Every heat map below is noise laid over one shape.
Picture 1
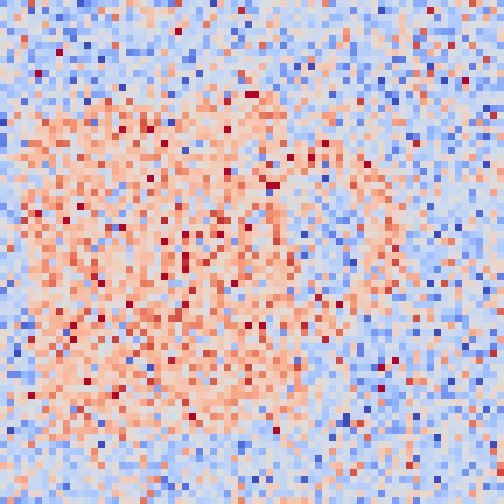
cup
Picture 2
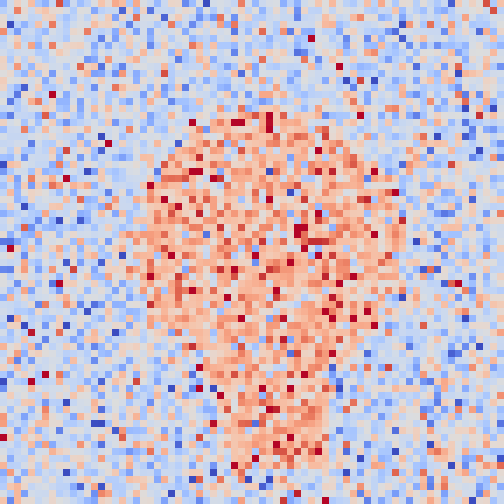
light bulb
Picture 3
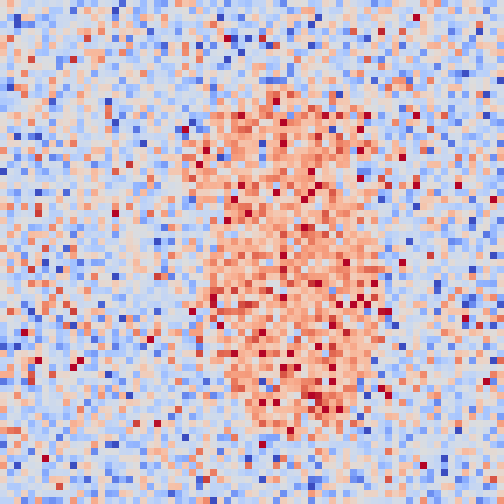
footprint
